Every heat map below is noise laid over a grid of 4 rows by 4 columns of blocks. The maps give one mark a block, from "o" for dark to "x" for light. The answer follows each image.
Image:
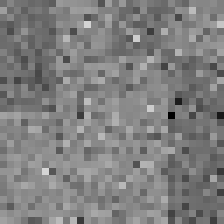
o x o x
o x x o
x x x o
x x x o
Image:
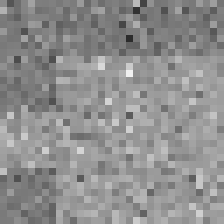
o o o o
o x x x
x x x x
o x x x
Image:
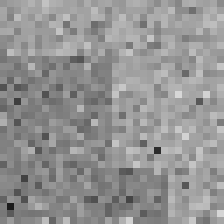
x x x x
o o x x
o o x x
o o o x
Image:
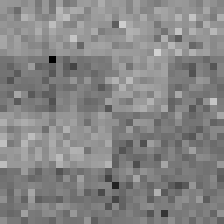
x x x x
o o x o
x x o o
o o o o
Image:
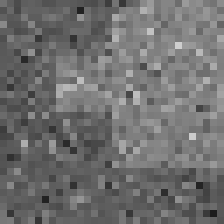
o o x x
o x x x
o o x x
o o o o
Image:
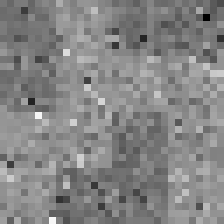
o x o o
o x x x
x x o x
x o o x
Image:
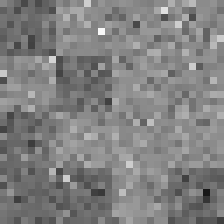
o x x x
x o x x
o x x x
o o x o
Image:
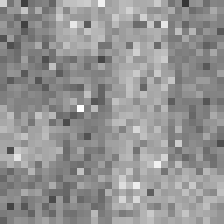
o x x o
o o x o
x o x o
o o x x
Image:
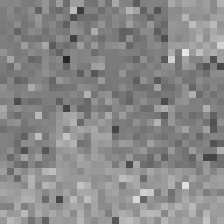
o o o x
o o o o
o x o o
x x x x
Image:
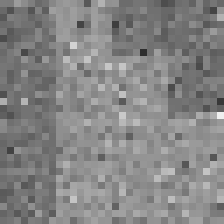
o x o o
o x x o
o x x x
o x x x
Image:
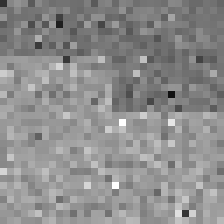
o o o o
x x o o
x x x x
x x x x
